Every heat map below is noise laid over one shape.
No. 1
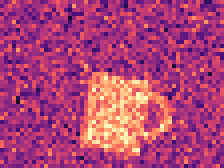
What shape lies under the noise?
cup
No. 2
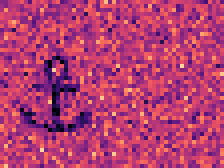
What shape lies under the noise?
anchor
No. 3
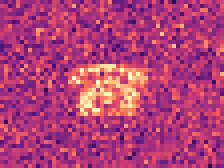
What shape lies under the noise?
telephone
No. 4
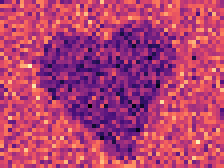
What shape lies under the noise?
heart
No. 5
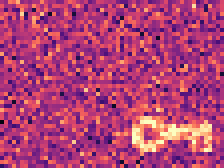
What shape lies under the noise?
key
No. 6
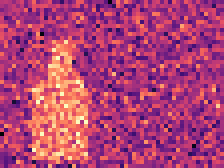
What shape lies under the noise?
bottle
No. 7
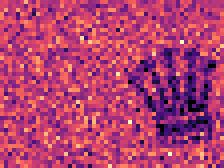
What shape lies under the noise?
chess queen
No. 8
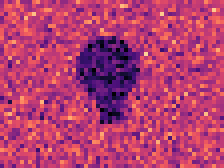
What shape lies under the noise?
light bulb
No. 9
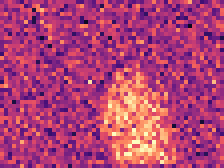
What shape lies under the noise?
chess knight
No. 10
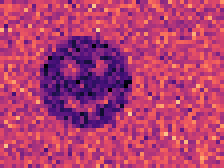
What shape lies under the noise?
smiling face
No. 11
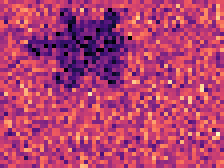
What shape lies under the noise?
turtle
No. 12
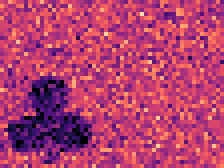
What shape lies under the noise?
club
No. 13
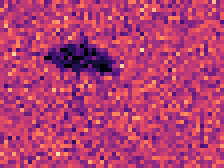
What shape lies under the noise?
umbrella
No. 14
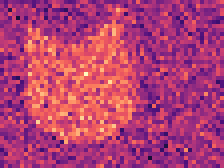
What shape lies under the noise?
cat's head
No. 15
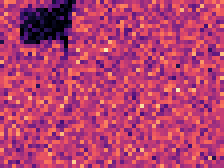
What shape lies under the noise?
flag
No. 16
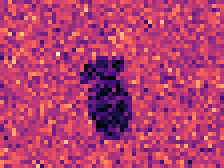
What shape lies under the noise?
footprint
